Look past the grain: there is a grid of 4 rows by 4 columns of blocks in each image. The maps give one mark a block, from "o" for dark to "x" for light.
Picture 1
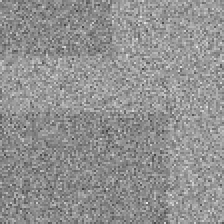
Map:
ooxx
xxxx
ooox
ooox
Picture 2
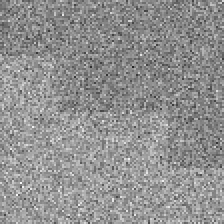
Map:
oooo
xooo
xxxo
xxxx
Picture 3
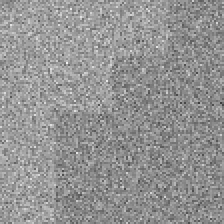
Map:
xxxo
xxoo
xooo
xooo
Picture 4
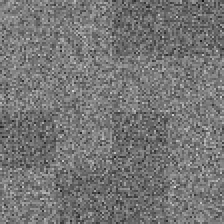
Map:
xxoo
xxxx
oxox
xoox
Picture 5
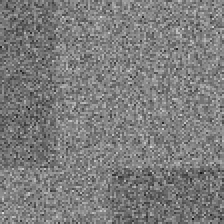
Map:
oxxx
oxxx
oxxx
xxoo
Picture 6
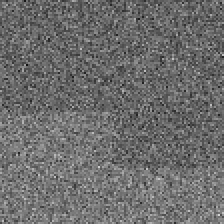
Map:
oooo
oooo
xxoo
xxxx
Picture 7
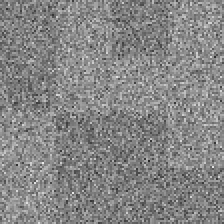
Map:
oxox
oxxx
xoox
xooo
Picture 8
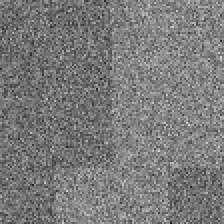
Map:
ooxx
ooxx
ooxx
oxxo
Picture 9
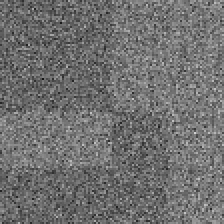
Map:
ooxx
ooxx
xxox
ooox
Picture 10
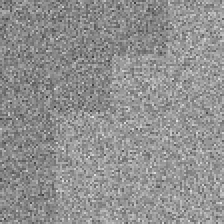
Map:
ooox
ooxx
oxxx
oxxx
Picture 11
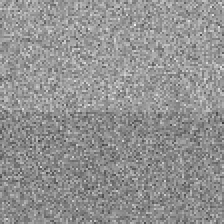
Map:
xxxx
xxxx
oooo
oooo
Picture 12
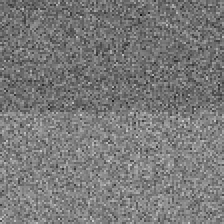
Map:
oooo
oooo
xxxx
xxxx
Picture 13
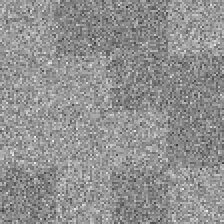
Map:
xoox
xxoo
xxxo
oxox
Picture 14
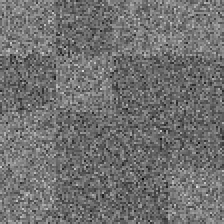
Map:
xoxx
oxoo
xooo
xoox
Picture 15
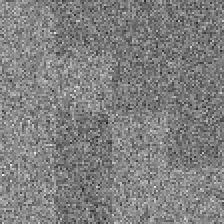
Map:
xooo
xxoo
xoxo
xoxx
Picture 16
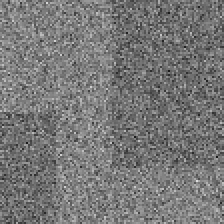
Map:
xxoo
xxoo
oxoo
oxxx
